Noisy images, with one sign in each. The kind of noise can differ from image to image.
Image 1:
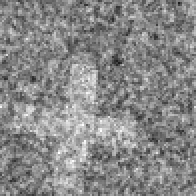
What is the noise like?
blotchy
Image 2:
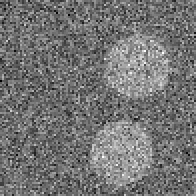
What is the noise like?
independent entries
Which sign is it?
colon
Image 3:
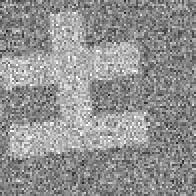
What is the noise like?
low rank plus noise
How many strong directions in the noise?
five to eight
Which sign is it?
plus-minus sign
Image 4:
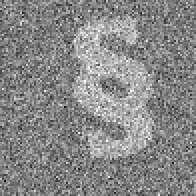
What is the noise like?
independent entries
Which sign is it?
section sign
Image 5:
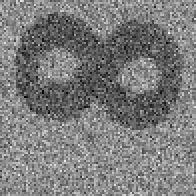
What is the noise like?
independent entries
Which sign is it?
infinity sign
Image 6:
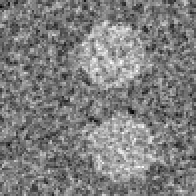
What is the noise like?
blotchy
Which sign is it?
colon
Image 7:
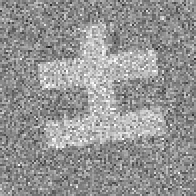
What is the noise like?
independent entries
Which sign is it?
plus-minus sign
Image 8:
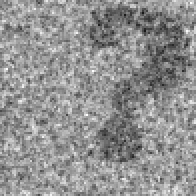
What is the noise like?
blotchy
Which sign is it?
question mark
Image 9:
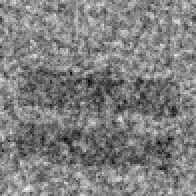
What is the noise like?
blotchy
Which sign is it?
equals sign
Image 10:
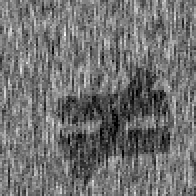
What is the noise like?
streaked along the columns
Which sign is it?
not-equal sign
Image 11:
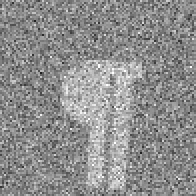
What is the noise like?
independent entries
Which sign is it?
pilcrow
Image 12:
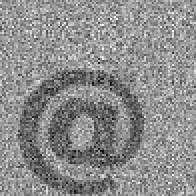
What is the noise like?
low rank plus noise
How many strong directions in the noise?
two
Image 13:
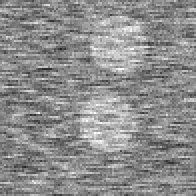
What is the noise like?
streaked along the rows
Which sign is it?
colon
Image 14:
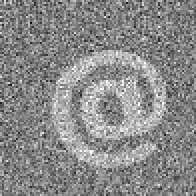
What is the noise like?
low rank plus noise
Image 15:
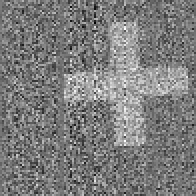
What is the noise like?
columns of uneven size
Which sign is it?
plus sign
